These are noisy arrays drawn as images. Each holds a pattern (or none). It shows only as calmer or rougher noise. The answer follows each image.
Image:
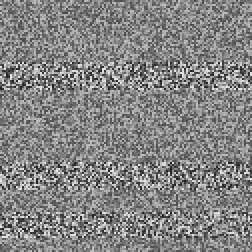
bands of rows
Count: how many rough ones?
3
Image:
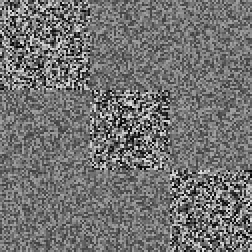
blocks along the diagonal
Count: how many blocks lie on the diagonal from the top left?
3
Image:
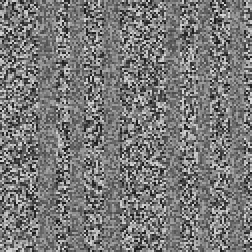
bands of columns
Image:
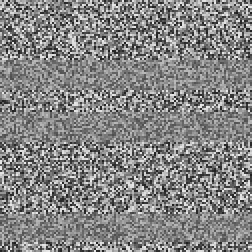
bands of rows
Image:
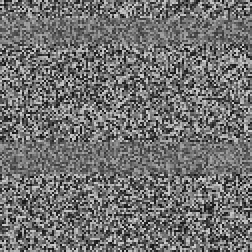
bands of rows
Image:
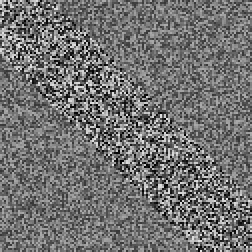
a diagonal band
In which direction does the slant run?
top left to bottom right
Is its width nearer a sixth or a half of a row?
a half
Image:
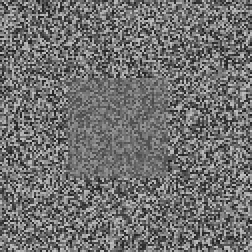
one block
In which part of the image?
centre
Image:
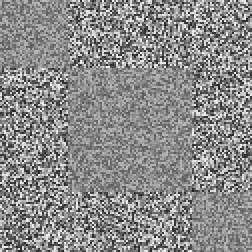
blocks along the diagonal
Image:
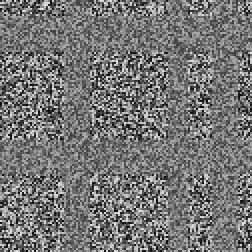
bands of rows crossing bands of columns
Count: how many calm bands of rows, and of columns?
2 and 3
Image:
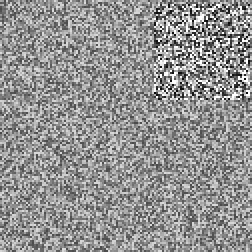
one block
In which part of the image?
top right
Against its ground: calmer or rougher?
rougher
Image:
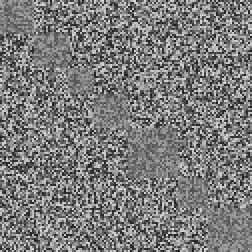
blocks along the diagonal
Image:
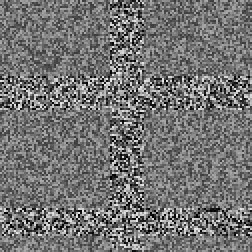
bands of rows crossing bands of columns
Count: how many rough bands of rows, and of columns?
2 and 1
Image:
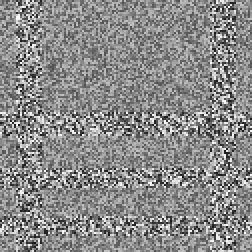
bands of rows crossing bands of columns
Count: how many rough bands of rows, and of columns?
3 and 2
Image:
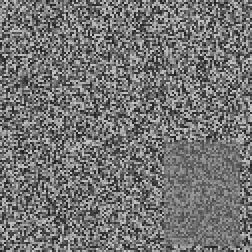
one block
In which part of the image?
bottom right
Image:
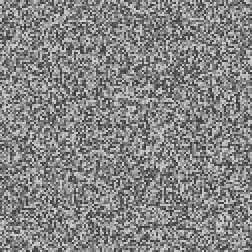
only noise
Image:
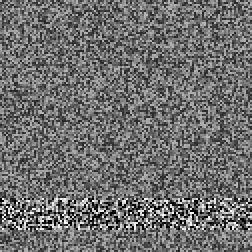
one band of rows
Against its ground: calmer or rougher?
rougher
